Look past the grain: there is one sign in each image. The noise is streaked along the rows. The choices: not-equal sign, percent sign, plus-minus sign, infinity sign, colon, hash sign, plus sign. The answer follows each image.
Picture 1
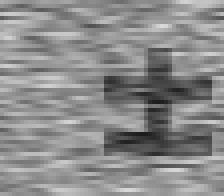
plus-minus sign
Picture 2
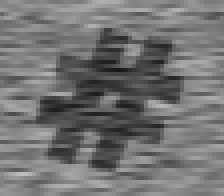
hash sign
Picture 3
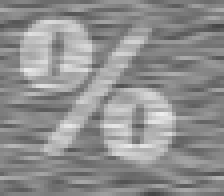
percent sign
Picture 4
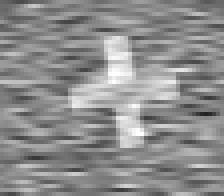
plus sign
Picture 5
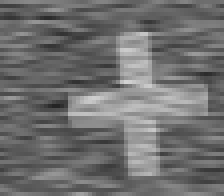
plus sign
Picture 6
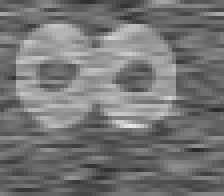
infinity sign
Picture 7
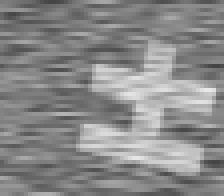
plus-minus sign
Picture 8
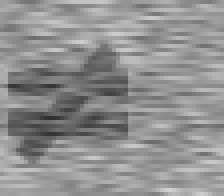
not-equal sign
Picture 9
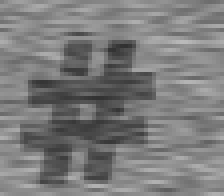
hash sign
